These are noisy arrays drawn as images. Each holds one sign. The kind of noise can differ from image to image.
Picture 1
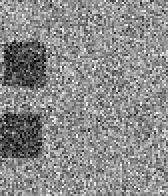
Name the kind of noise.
independent entries
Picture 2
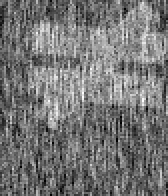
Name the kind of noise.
streaked along the columns
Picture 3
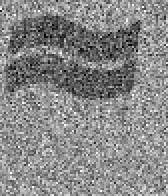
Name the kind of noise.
low rank plus noise
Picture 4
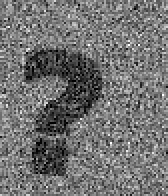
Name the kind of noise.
low rank plus noise
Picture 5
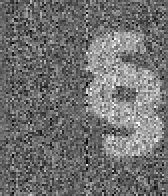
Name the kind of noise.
columns of uneven size
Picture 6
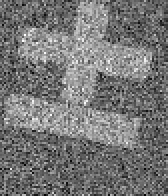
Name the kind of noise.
low rank plus noise
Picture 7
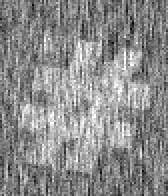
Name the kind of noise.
streaked along the columns
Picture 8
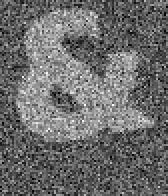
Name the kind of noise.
independent entries
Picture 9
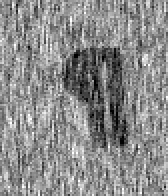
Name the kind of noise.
streaked along the columns
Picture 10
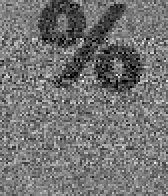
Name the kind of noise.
rows of uneven size
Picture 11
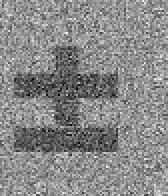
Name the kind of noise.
low rank plus noise
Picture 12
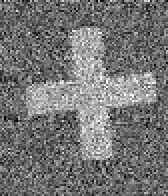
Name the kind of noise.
low rank plus noise
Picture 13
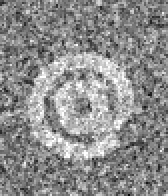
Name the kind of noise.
blotchy
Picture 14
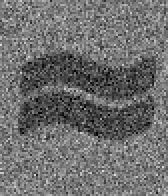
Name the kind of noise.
independent entries
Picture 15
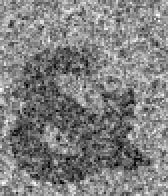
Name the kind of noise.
blotchy
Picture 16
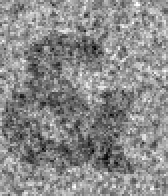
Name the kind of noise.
blotchy
